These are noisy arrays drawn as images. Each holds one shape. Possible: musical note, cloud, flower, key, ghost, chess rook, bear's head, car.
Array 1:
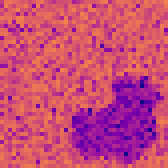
car
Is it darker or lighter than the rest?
darker
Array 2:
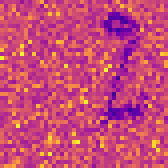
musical note
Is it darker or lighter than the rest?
darker
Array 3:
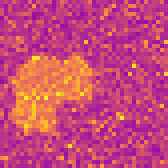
car
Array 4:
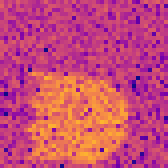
ghost
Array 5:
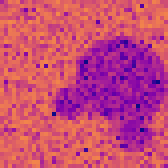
bear's head
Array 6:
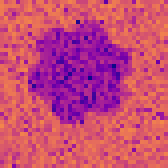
flower
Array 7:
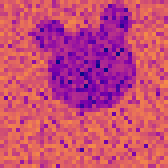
bear's head
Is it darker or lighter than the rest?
darker
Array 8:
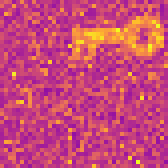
key
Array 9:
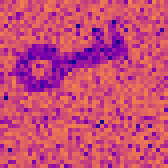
key
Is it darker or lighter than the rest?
darker
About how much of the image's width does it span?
two thirds
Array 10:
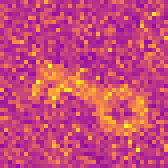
key
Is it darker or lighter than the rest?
lighter
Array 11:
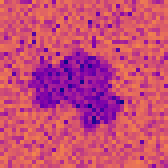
car
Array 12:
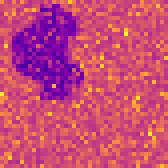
car
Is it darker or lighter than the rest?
darker
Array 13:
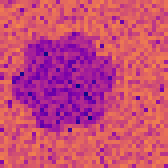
flower
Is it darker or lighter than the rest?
darker
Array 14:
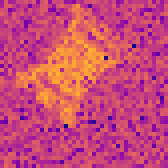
chess rook
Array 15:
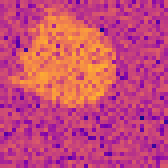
ghost
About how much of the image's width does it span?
two thirds
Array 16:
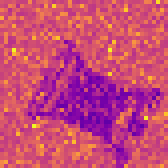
chess rook
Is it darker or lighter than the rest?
darker
